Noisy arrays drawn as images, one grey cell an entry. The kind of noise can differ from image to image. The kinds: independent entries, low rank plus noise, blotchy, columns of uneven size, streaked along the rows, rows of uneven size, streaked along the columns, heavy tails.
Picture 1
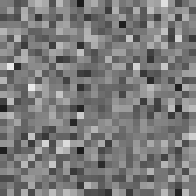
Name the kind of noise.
low rank plus noise
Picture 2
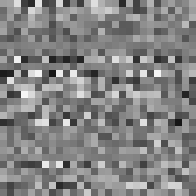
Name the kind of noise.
rows of uneven size
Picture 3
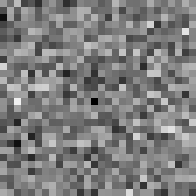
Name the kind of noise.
independent entries
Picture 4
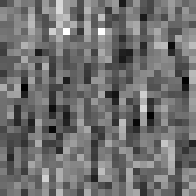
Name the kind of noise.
streaked along the columns
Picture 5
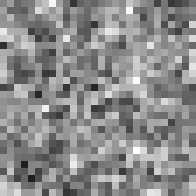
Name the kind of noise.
blotchy
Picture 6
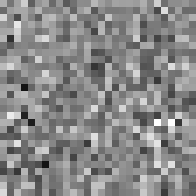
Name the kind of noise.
low rank plus noise
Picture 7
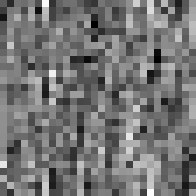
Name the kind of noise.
streaked along the columns
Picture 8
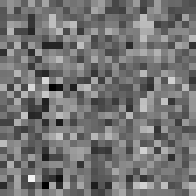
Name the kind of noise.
low rank plus noise
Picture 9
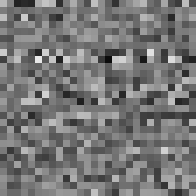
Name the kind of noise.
rows of uneven size
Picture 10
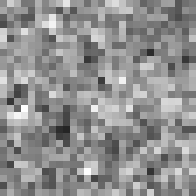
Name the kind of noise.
blotchy
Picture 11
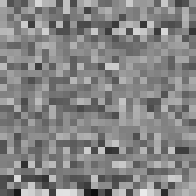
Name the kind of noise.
rows of uneven size
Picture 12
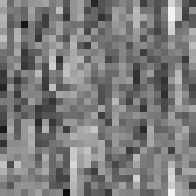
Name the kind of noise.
streaked along the columns
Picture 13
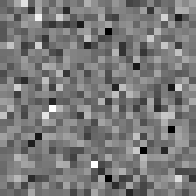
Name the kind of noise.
heavy tails
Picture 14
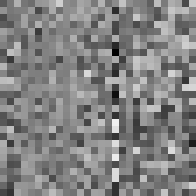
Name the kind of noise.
columns of uneven size
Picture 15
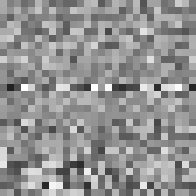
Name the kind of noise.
rows of uneven size
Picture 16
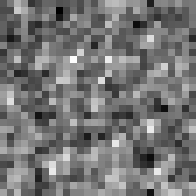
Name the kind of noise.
blotchy
